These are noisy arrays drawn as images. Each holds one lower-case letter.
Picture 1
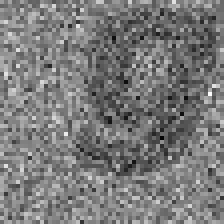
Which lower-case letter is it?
g
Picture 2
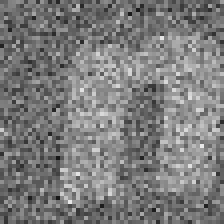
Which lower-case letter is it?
n
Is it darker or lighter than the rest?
lighter
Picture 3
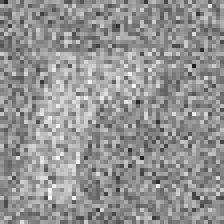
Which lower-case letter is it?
r
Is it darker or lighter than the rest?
lighter
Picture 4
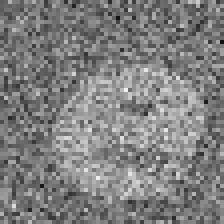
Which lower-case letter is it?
e
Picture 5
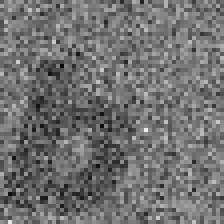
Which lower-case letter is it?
b
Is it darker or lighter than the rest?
darker
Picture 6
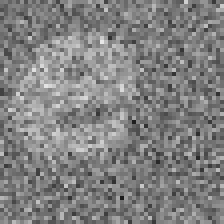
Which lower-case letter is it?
e
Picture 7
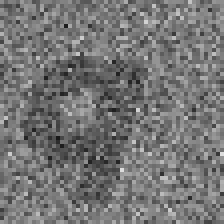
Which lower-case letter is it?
q
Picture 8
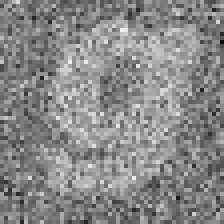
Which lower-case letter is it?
g
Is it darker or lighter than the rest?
lighter
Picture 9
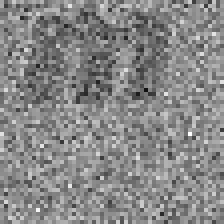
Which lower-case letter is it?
m
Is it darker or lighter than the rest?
darker
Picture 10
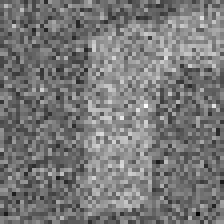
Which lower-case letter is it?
r
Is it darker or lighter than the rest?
lighter
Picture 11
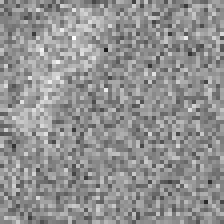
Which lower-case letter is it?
f
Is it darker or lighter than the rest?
lighter
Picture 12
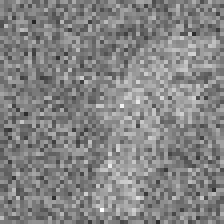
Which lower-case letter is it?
f
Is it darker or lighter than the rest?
lighter
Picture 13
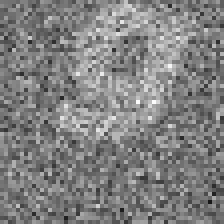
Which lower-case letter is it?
g
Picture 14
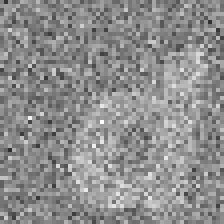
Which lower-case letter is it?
d
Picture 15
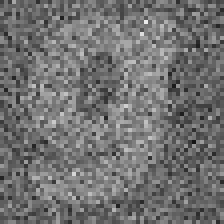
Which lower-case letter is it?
g
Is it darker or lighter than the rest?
lighter
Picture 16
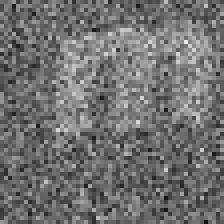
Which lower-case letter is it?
m
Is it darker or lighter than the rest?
lighter
